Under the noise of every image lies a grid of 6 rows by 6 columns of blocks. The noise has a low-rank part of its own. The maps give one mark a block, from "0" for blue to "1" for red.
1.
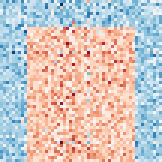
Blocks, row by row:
0 0 0 0 0 0
0 1 1 1 1 0
0 1 1 1 1 0
0 1 1 1 1 0
0 1 1 1 1 0
0 1 1 1 1 0
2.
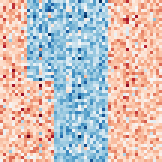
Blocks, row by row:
1 0 0 0 1 1
1 0 0 0 1 1
1 0 0 0 1 1
1 1 0 0 1 1
1 1 0 0 1 1
1 1 0 0 1 1
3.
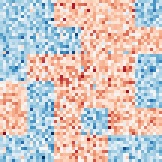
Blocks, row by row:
0 0 1 1 1 0
0 0 0 1 1 1
0 1 1 1 1 0
1 0 1 1 1 0
1 0 1 0 1 1
0 0 1 1 0 0
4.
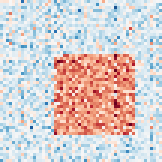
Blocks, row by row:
0 0 0 0 0 0
0 0 0 0 0 0
0 0 1 1 1 0
0 0 1 1 1 0
0 0 1 1 1 0
0 0 0 0 0 0
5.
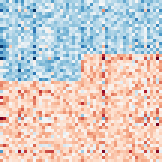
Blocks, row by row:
0 0 0 0 0 0
0 0 0 0 0 0
0 0 0 1 1 1
1 1 1 1 1 1
1 1 1 1 1 1
1 1 1 1 1 1
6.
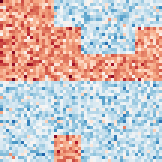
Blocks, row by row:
1 1 0 0 0 0
1 1 1 0 0 1
1 1 1 1 1 1
0 0 0 0 0 0
0 0 0 0 0 0
0 0 1 0 0 0
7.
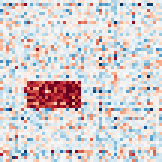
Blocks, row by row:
0 0 0 0 0 0
0 0 0 0 0 0
0 0 0 0 0 0
0 1 1 0 0 0
0 0 0 0 0 0
0 0 0 0 0 0
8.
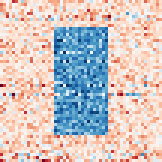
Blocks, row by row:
1 1 1 1 1 1
1 1 0 0 1 1
1 1 0 0 1 1
1 1 0 0 1 1
1 1 0 0 1 1
1 1 1 1 1 1
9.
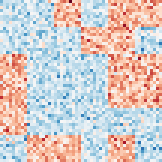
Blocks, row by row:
0 0 1 0 1 1
0 0 0 1 1 0
1 0 0 0 1 1
1 0 0 0 1 1
1 0 0 0 0 0
0 1 1 0 1 0
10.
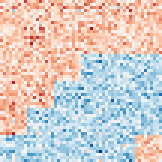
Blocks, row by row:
1 1 1 1 1 1
1 1 1 1 1 1
1 1 1 0 0 0
1 1 0 0 0 0
1 0 0 0 0 0
0 0 0 0 0 1
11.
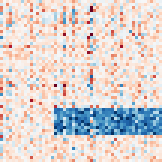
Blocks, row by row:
1 1 1 1 1 1
1 1 1 1 1 1
1 1 1 1 1 1
1 1 1 1 1 1
1 1 0 0 0 0
1 1 1 1 1 1
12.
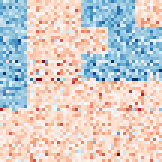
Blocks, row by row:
0 1 1 0 0 1
0 1 1 1 0 0
0 1 1 0 0 0
0 1 1 1 1 1
1 1 1 1 1 1
1 1 1 1 1 1
